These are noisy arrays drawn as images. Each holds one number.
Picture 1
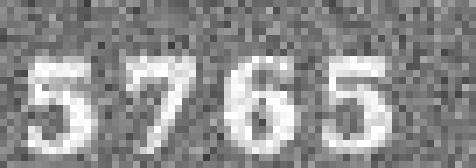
5765
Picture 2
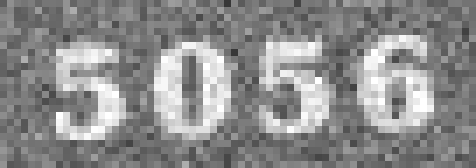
5056
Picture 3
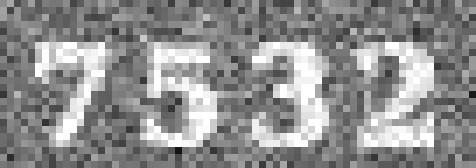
7532
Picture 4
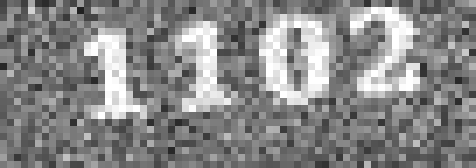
1102
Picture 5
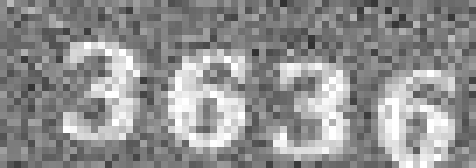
3636
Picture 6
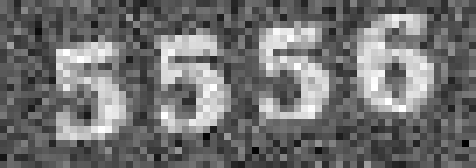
5556
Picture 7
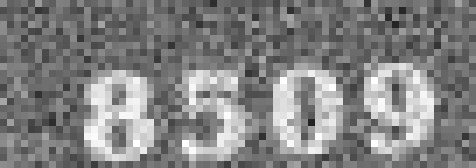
8509
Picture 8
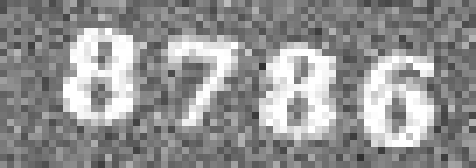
8786
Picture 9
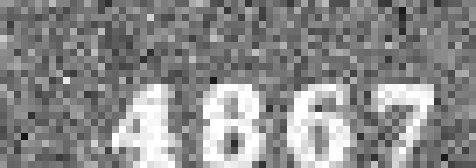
4867
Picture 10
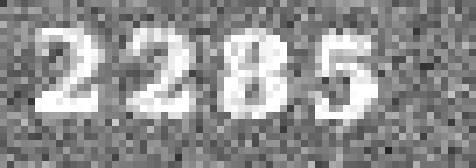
2285
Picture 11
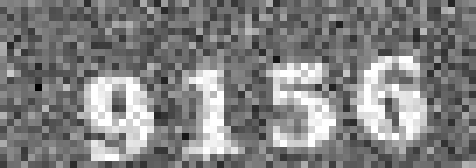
9156
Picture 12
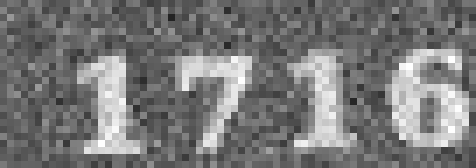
1716
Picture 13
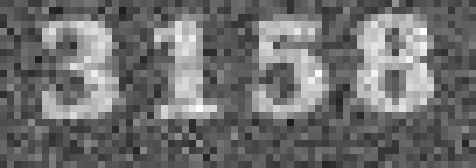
3158
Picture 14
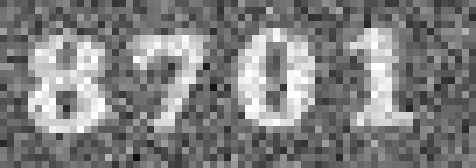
8701
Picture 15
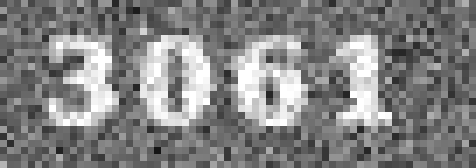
3061
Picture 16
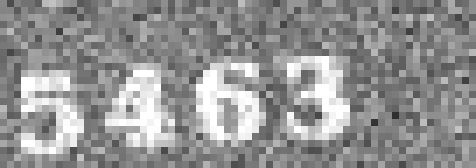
5463
